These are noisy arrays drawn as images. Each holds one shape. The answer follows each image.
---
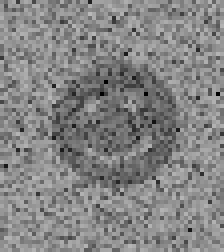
dark smiling face
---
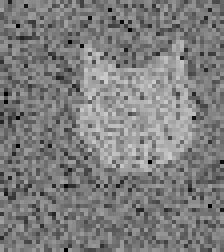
light cat's head
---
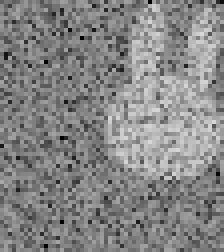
light rabbit's head
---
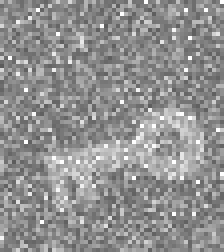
light key
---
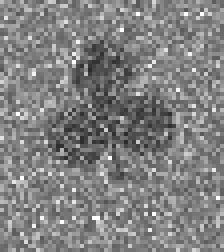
dark club
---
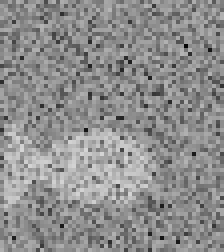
light fish
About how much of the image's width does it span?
two thirds
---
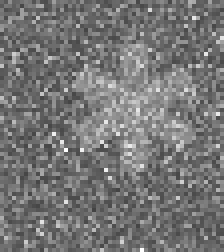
light asterisk
